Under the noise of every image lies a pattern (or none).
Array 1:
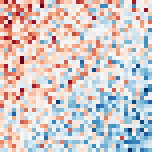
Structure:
a smooth slope
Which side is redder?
top left
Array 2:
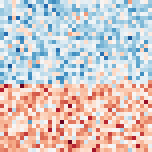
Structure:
a sharp edge
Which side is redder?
bottom
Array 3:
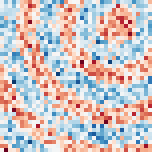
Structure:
rings round one point
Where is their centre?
top right
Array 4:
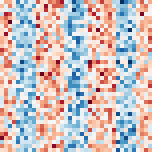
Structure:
vertical stripes
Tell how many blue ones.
3
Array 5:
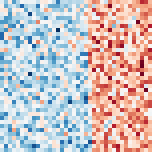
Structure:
a sharp edge
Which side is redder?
right
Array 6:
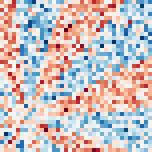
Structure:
spokes from one point
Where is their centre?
bottom left
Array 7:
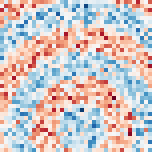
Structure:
rings round one point
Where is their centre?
bottom middle
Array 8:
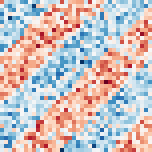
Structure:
diagonal stripes
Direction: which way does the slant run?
bottom left to top right
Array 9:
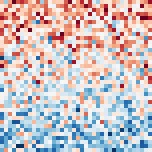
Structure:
a smooth slope
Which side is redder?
top
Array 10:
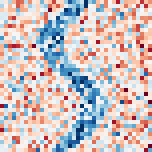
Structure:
a wavy band
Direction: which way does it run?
top to bottom
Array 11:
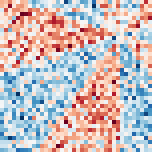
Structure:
spokes from one point
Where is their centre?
top right
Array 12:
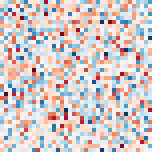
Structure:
only noise
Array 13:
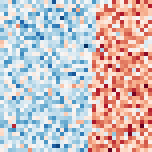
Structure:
a sharp edge
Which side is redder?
right
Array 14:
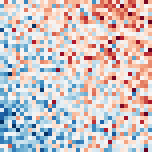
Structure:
a smooth slope
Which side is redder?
top right
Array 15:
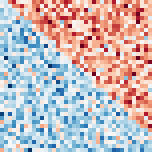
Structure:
a sharp edge
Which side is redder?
top right
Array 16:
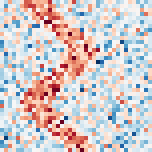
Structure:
a wavy band
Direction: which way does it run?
top to bottom
